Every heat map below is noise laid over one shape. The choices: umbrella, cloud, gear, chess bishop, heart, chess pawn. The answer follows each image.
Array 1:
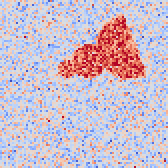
chess pawn
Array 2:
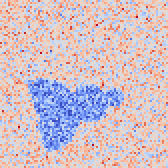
chess pawn
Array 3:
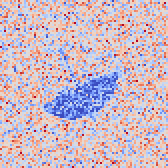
umbrella
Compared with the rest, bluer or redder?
bluer
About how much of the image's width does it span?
half
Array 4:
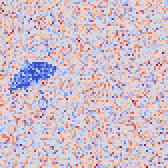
umbrella
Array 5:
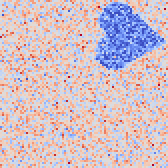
heart
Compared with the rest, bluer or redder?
bluer
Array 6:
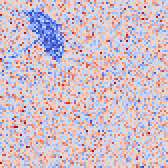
umbrella
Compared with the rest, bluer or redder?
bluer
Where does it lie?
top left
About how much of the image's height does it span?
a third
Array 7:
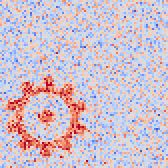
gear
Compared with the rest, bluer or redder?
redder
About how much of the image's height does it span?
half
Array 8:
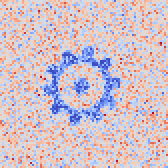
gear
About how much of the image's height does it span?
half
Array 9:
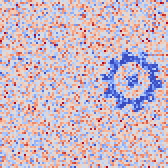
gear
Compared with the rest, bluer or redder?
bluer
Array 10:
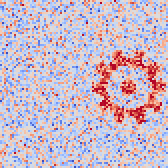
gear
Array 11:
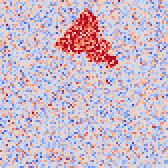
chess pawn
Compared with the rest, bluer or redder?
redder
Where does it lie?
top middle
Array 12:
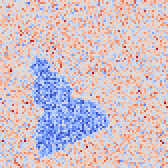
chess pawn
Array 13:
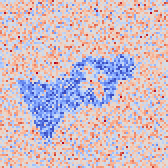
chess bishop
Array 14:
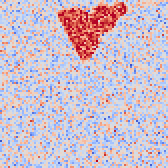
chess pawn
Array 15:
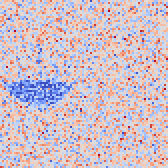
umbrella
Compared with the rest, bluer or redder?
bluer
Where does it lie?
middle left
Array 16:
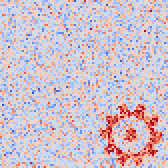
gear
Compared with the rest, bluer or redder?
redder
